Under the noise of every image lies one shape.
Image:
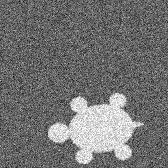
turtle
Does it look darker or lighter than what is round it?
lighter
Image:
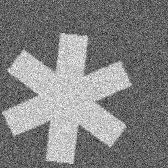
asterisk
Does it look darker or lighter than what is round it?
lighter
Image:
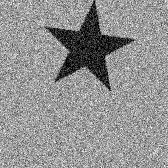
star
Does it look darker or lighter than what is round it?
darker
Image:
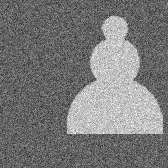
chess pawn
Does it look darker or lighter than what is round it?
lighter
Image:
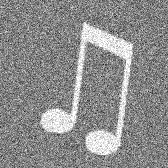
pair of musical notes
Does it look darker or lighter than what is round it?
lighter
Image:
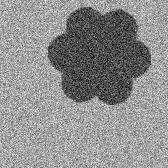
flower
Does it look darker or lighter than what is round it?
darker
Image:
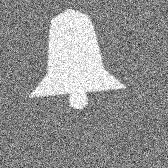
bell
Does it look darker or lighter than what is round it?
lighter
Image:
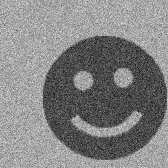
smiling face
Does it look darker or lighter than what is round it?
darker
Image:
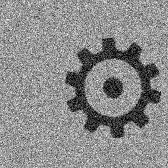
gear
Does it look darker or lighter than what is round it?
darker
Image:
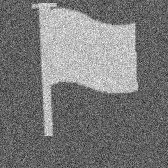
flag
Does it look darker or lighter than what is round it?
lighter
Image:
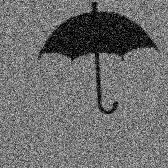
umbrella
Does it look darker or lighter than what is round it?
darker
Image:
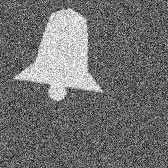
bell
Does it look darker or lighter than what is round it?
lighter
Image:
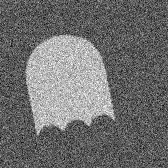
ghost
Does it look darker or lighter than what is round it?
lighter
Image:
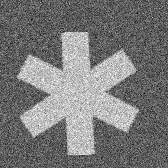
asterisk
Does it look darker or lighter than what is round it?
lighter
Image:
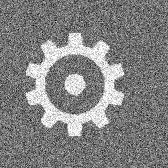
gear
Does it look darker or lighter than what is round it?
lighter
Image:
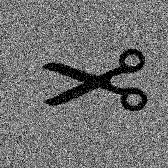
pair of scissors
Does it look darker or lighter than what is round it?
darker
